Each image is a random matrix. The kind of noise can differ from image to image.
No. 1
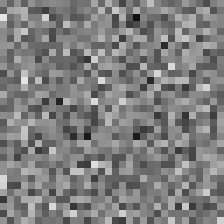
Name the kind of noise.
low rank plus noise
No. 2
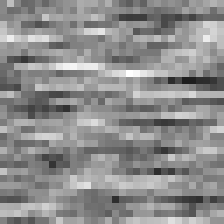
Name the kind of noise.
streaked along the rows
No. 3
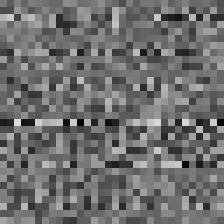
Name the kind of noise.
rows of uneven size
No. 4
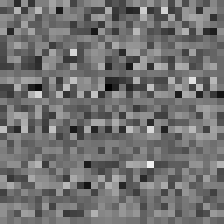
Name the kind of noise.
rows of uneven size
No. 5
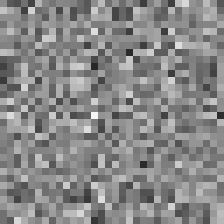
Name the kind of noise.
low rank plus noise
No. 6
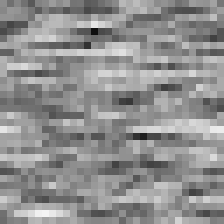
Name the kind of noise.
streaked along the rows
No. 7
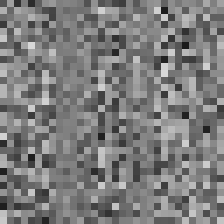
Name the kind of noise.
columns of uneven size
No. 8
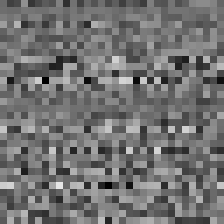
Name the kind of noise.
rows of uneven size
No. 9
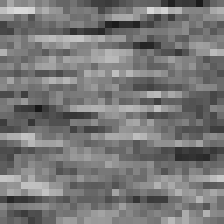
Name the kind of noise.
streaked along the rows
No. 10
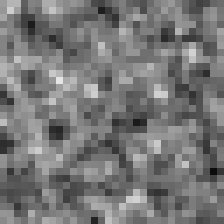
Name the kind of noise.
blotchy
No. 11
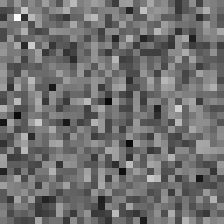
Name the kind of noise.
low rank plus noise
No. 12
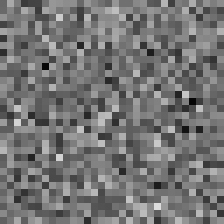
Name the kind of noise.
independent entries
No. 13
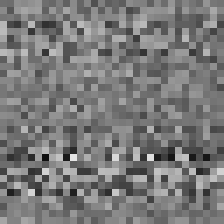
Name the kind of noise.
rows of uneven size
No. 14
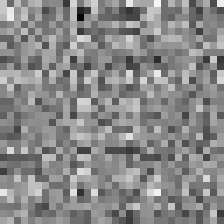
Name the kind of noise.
low rank plus noise
